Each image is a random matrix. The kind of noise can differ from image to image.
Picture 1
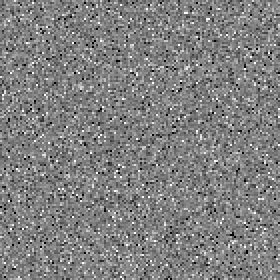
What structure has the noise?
heavy tails
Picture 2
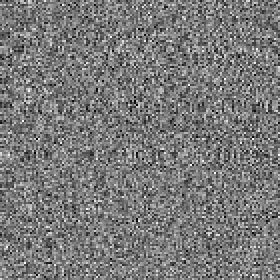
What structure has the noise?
low rank plus noise
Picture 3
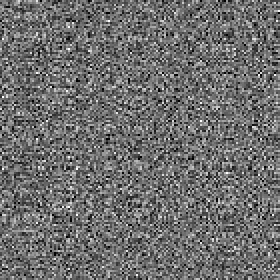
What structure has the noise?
low rank plus noise
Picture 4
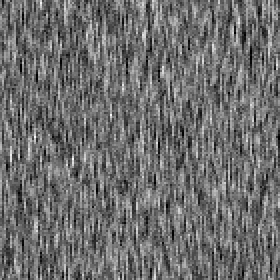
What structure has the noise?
streaked along the columns
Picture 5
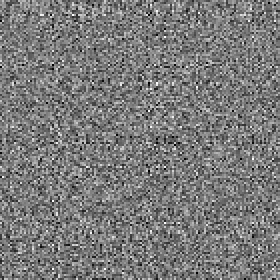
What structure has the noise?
low rank plus noise
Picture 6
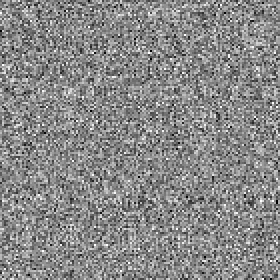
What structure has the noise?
low rank plus noise
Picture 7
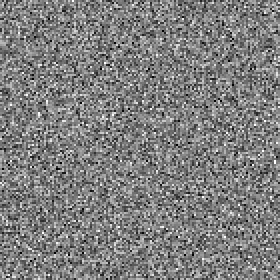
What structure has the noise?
independent entries
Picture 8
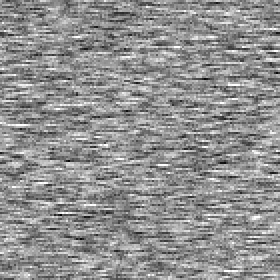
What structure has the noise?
streaked along the rows
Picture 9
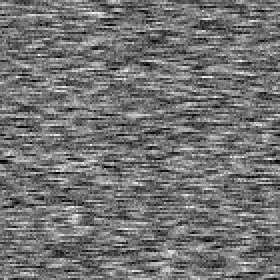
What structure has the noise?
streaked along the rows
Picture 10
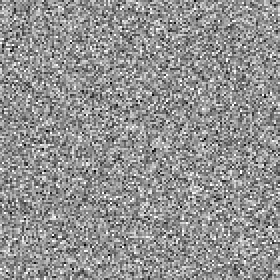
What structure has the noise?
independent entries
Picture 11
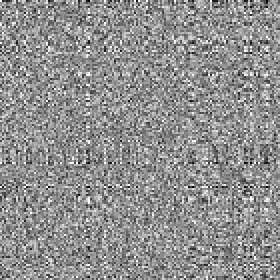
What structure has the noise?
low rank plus noise
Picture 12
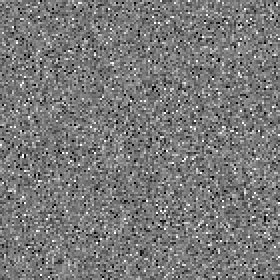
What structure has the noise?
heavy tails
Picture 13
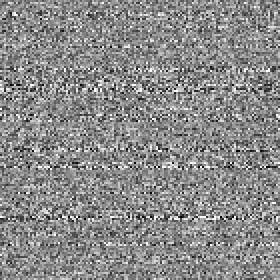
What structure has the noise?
rows of uneven size
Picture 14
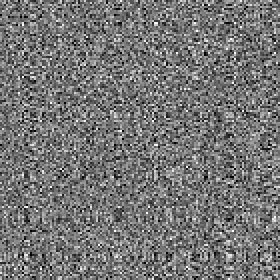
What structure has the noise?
low rank plus noise
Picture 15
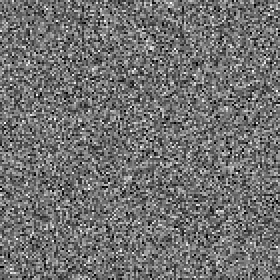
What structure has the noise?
independent entries
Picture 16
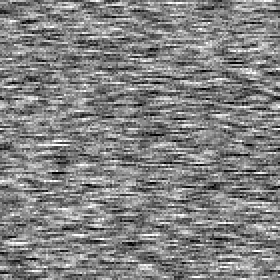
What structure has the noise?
streaked along the rows
